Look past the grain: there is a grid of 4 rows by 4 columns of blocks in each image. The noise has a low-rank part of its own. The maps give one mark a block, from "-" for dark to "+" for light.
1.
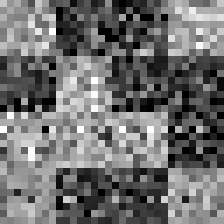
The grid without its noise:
+--+
-+--
+++-
+--+
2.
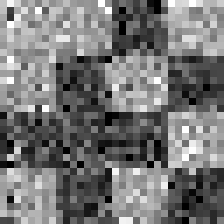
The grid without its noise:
++-+
+-+-
---+
+-+-
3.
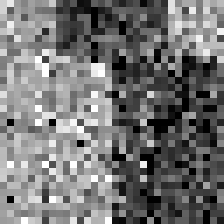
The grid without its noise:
+--+
++--
++--
++--
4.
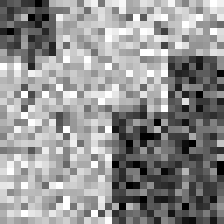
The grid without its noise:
-+++
+++-
++--
++--
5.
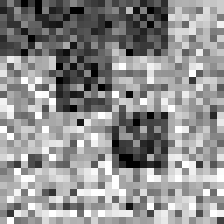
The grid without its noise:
---+
+-++
++-+
++++
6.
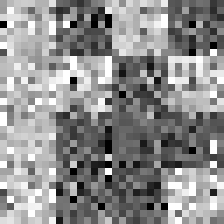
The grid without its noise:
+-+-
++-+
+---
+--+
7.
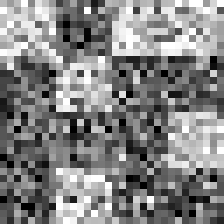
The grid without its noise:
+-++
-+--
---+
-+--
